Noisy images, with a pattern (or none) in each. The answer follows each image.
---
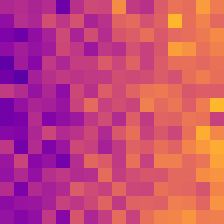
a smooth slope
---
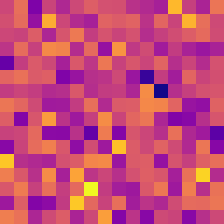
only noise
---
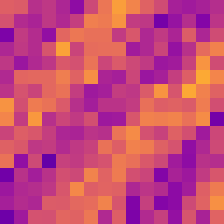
diagonal stripes
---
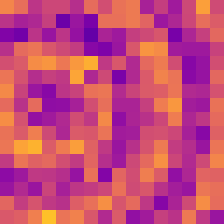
rings round one point
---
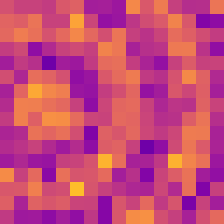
rings round one point
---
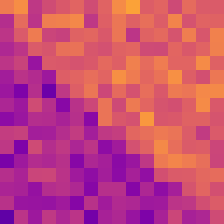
a sharp edge
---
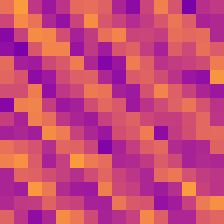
diagonal stripes
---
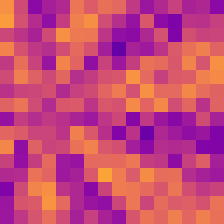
spokes from one point
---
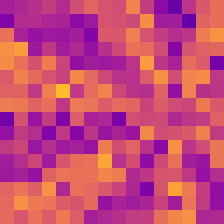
spokes from one point
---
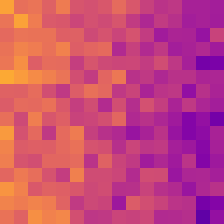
a smooth slope
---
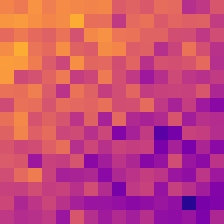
a smooth slope
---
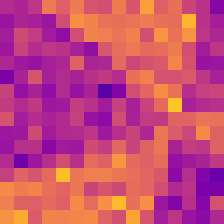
spokes from one point
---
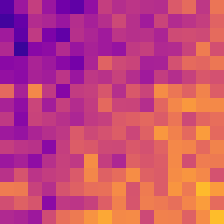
a smooth slope
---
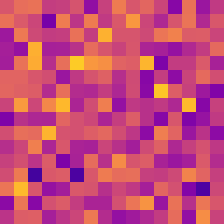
only noise
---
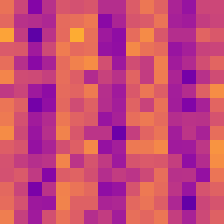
vertical stripes
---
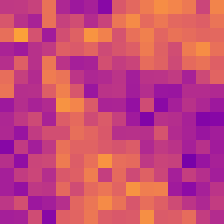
spokes from one point
